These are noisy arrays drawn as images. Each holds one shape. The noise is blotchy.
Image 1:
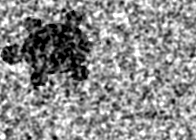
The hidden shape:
turtle
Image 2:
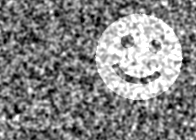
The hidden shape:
smiling face
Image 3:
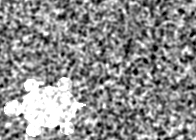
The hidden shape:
turtle
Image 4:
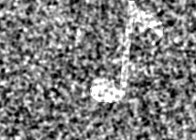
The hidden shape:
musical note
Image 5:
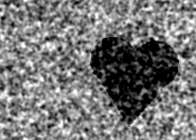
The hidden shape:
heart
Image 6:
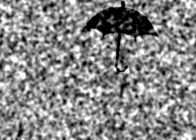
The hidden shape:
umbrella
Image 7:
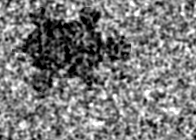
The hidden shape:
turtle
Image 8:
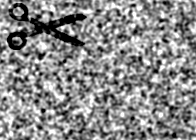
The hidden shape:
pair of scissors
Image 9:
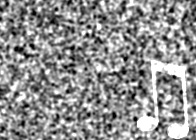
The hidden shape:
pair of musical notes
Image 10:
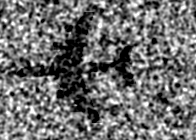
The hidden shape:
airplane
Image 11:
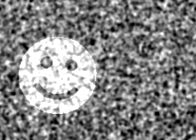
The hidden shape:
smiling face
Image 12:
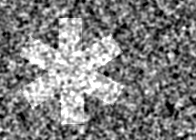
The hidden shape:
asterisk
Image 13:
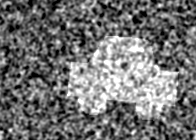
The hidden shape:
car
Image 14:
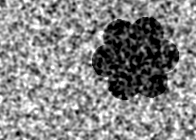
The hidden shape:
flower
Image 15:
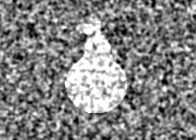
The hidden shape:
pear
